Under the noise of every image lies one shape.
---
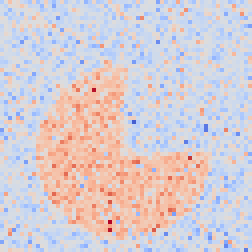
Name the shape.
disc with a wedge cut out
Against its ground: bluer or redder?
redder
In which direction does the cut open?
up and right
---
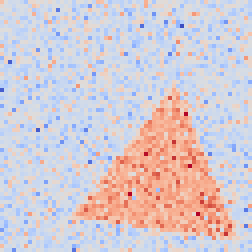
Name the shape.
triangle
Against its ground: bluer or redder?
redder
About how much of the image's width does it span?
two thirds
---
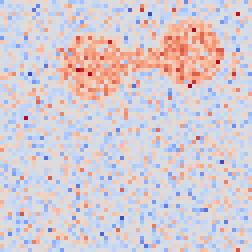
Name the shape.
dumbbell
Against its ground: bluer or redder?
redder
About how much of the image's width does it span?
two thirds
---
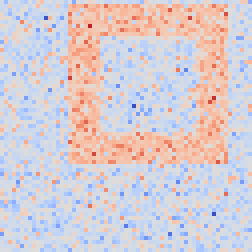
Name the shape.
square frame
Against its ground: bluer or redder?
redder
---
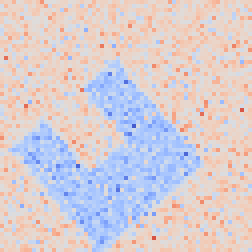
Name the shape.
square with a notch
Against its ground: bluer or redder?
bluer
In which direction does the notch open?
up and left
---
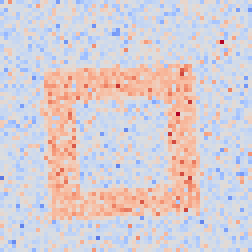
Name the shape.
square frame
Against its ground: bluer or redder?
redder
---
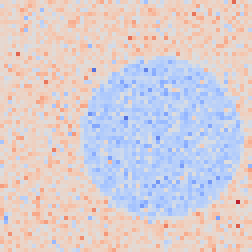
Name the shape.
disc
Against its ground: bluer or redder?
bluer
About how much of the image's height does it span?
two thirds
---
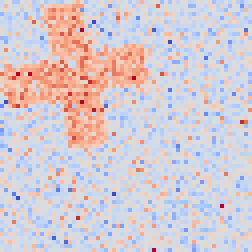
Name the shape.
cross
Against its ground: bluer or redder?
redder
